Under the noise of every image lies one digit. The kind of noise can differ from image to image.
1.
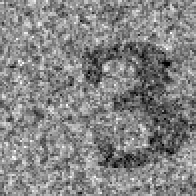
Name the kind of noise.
blotchy
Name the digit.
3
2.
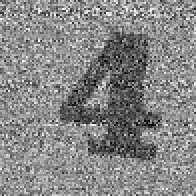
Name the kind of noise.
rows of uneven size
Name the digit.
4
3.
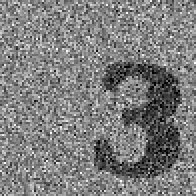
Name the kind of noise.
independent entries
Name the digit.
3
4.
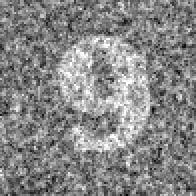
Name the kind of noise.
blotchy
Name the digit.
9
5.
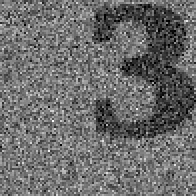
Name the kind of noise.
independent entries
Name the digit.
3
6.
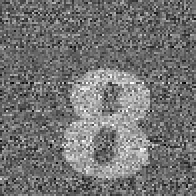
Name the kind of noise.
rows of uneven size
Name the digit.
8
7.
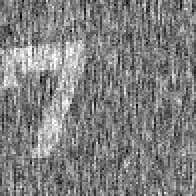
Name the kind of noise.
streaked along the columns
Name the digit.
7
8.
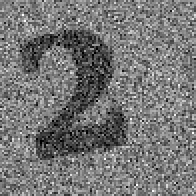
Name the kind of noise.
independent entries
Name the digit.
2
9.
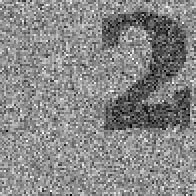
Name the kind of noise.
independent entries
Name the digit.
2
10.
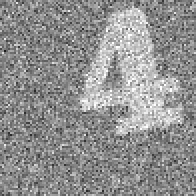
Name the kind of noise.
independent entries
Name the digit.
4
